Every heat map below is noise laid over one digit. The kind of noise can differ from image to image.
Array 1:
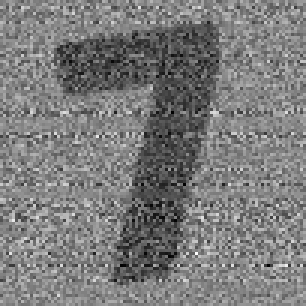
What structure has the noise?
rows of uneven size
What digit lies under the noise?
7
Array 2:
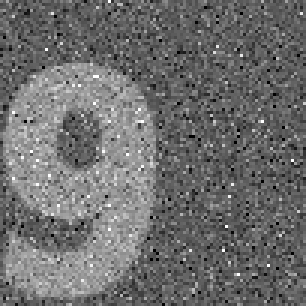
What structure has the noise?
heavy tails
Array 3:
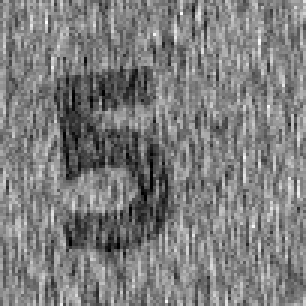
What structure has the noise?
streaked along the columns
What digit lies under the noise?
5
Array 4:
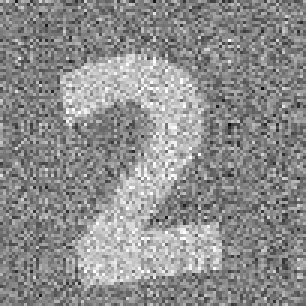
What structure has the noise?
low rank plus noise
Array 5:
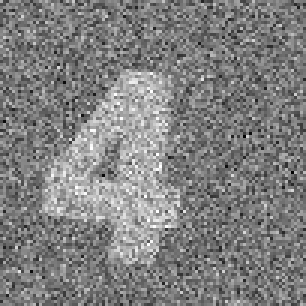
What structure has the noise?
independent entries
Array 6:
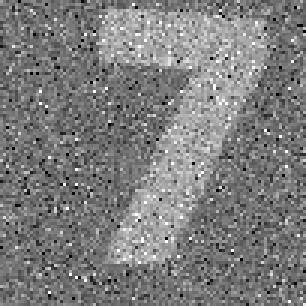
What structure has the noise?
heavy tails
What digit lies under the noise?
7
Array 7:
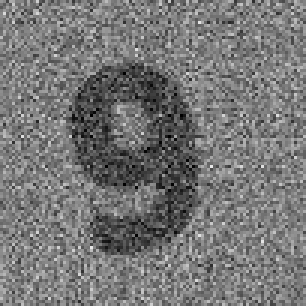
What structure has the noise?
low rank plus noise
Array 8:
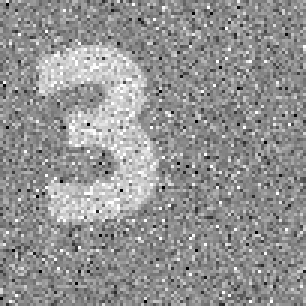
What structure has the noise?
heavy tails
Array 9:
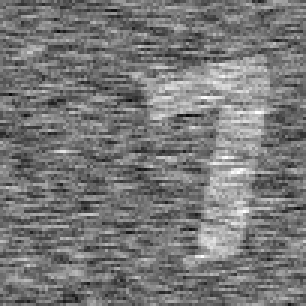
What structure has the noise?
streaked along the rows
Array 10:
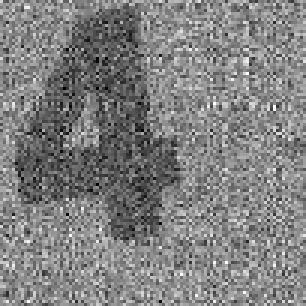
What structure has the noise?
low rank plus noise
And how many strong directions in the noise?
one
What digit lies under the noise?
4
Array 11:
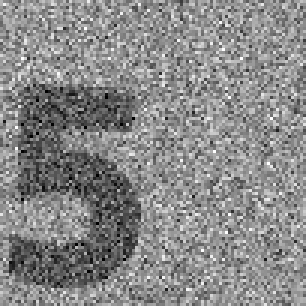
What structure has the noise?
independent entries
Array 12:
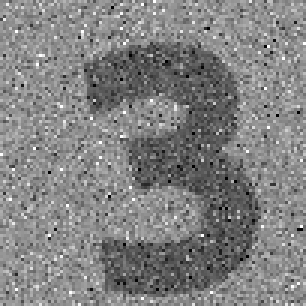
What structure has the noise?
heavy tails
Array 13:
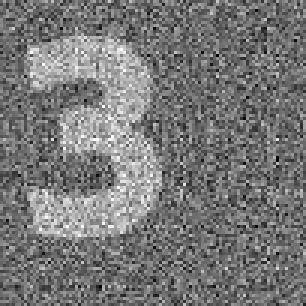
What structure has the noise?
low rank plus noise
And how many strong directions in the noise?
three or four
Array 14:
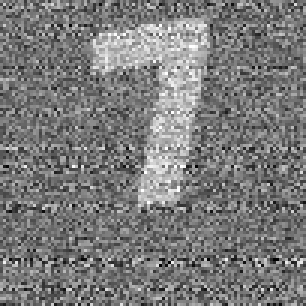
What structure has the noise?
rows of uneven size
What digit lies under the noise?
7
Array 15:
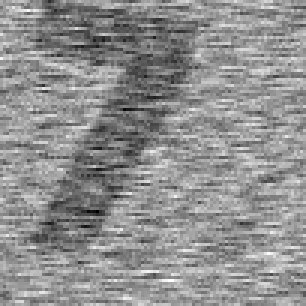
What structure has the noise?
streaked along the rows
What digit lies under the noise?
7
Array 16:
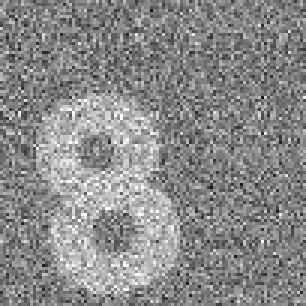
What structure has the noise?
low rank plus noise
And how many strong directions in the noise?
two
